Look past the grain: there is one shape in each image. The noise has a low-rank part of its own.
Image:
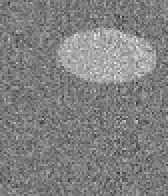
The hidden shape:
ellipse
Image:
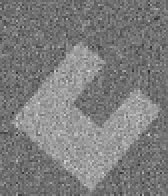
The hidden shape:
square with a notch
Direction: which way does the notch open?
up and right
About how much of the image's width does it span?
nearly all
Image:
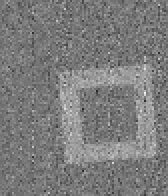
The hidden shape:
square frame
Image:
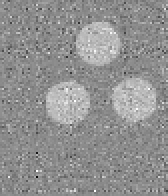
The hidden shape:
three dots
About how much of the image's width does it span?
two thirds
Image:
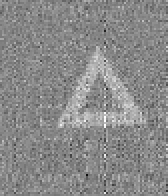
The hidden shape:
triangle frame
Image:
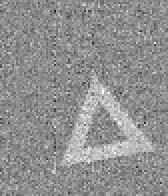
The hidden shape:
triangle frame
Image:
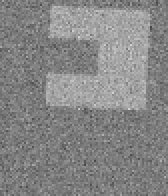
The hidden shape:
square with a notch
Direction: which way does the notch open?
left
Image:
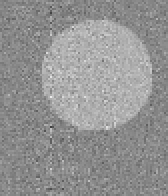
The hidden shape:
disc
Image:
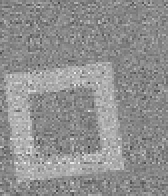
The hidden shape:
square frame
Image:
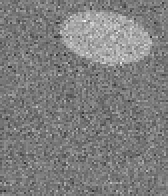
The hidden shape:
ellipse
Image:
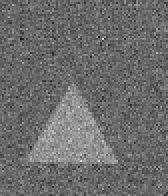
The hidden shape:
triangle
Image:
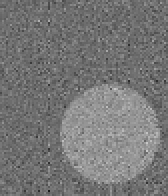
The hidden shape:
disc
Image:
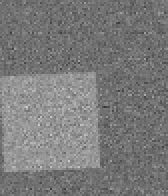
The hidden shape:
square
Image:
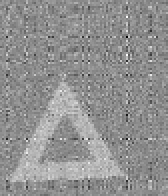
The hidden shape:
triangle frame
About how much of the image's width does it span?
two thirds
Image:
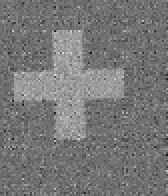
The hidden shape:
cross
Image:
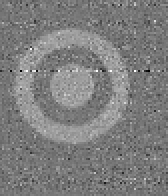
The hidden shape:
bullseye
